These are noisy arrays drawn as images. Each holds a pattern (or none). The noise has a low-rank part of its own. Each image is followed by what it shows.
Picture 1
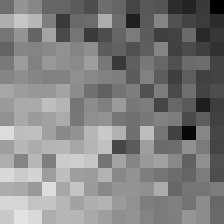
a smooth slope
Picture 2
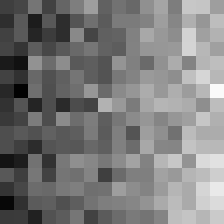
a smooth slope
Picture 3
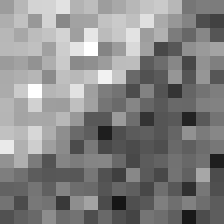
a sharp edge
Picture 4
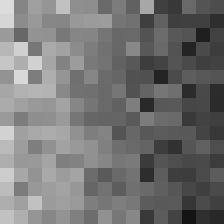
a smooth slope
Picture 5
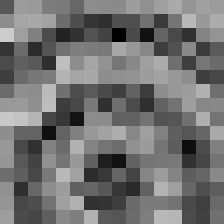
rings round one point
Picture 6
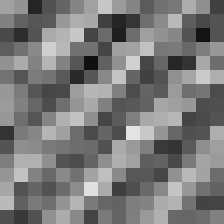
diagonal stripes
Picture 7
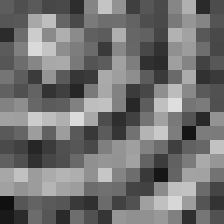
rings round one point
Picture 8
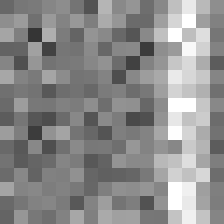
one vertical stripe
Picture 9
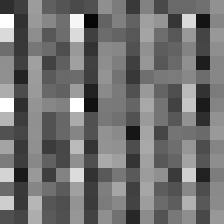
vertical stripes
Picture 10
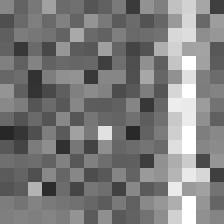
one vertical stripe
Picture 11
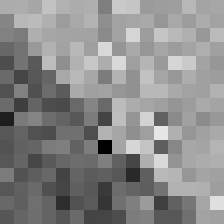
a sharp edge
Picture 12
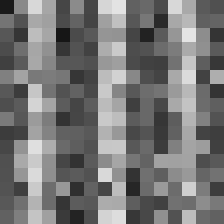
vertical stripes
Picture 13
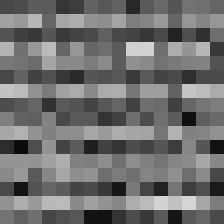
horizontal stripes
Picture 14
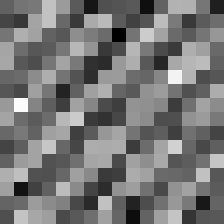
diagonal stripes
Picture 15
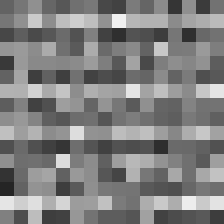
horizontal stripes
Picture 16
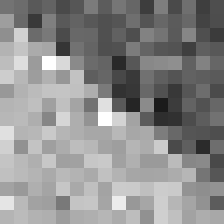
a sharp edge
